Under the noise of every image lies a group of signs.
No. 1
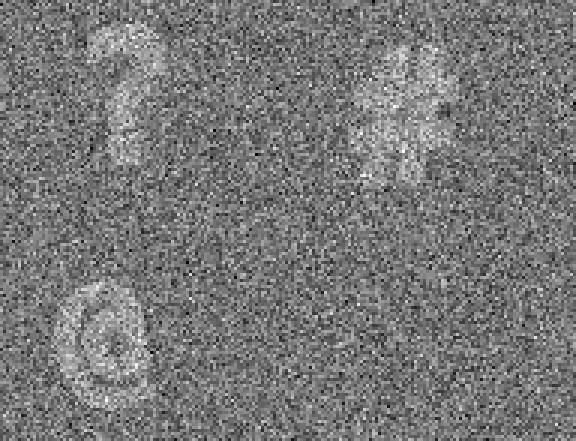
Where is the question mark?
top left
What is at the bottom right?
nothing
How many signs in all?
3
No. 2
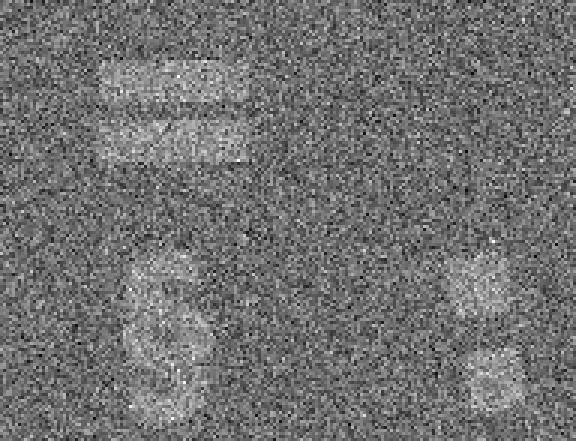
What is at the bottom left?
section sign
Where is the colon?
bottom right
